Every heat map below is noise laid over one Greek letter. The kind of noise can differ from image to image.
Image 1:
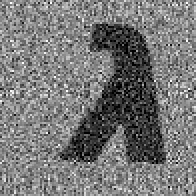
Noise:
low rank plus noise
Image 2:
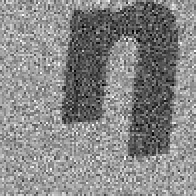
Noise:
low rank plus noise
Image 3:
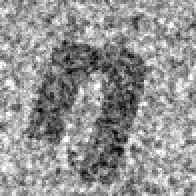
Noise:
blotchy
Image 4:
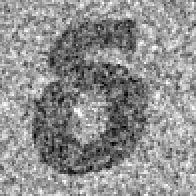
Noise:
blotchy
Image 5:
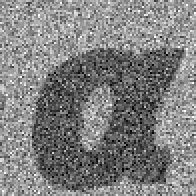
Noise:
independent entries
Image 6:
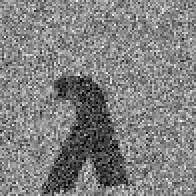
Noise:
independent entries
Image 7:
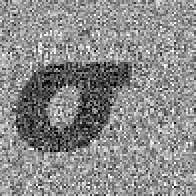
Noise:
low rank plus noise
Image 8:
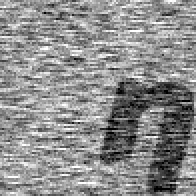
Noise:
streaked along the rows
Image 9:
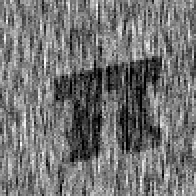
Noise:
streaked along the columns
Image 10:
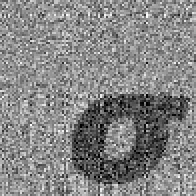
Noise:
low rank plus noise
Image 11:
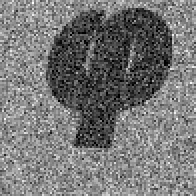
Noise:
independent entries
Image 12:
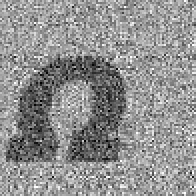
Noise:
low rank plus noise
